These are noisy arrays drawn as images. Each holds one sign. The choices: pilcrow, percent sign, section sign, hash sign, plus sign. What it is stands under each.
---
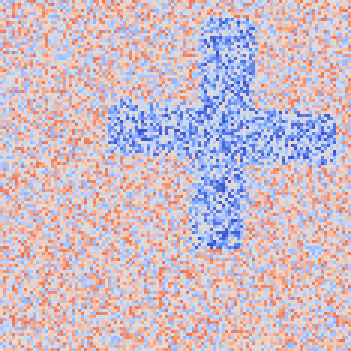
plus sign
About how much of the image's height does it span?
two thirds
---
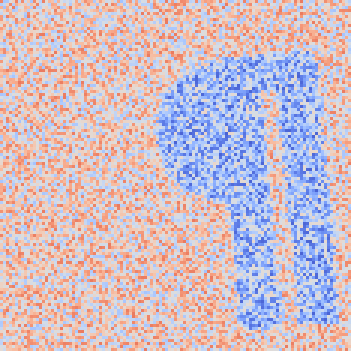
pilcrow
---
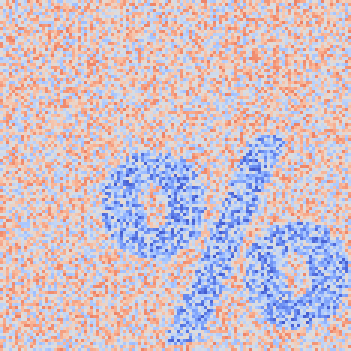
percent sign
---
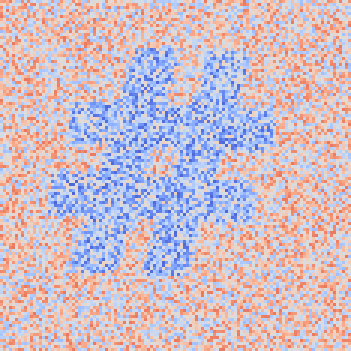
hash sign
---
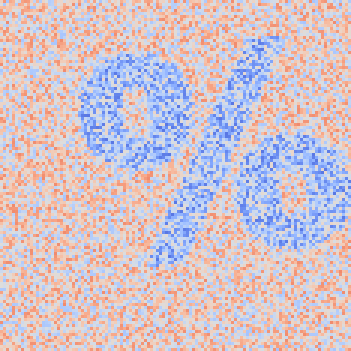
percent sign
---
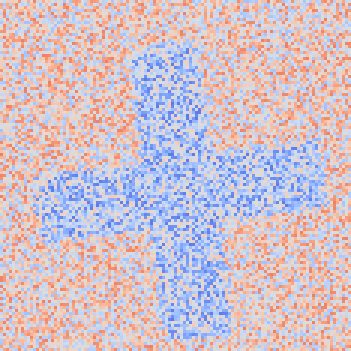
plus sign
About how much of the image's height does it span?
nearly all
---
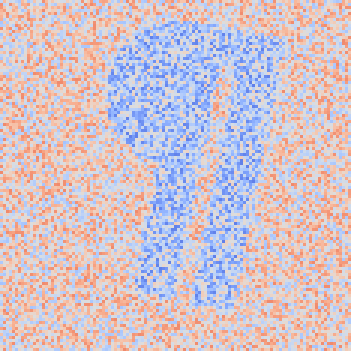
pilcrow
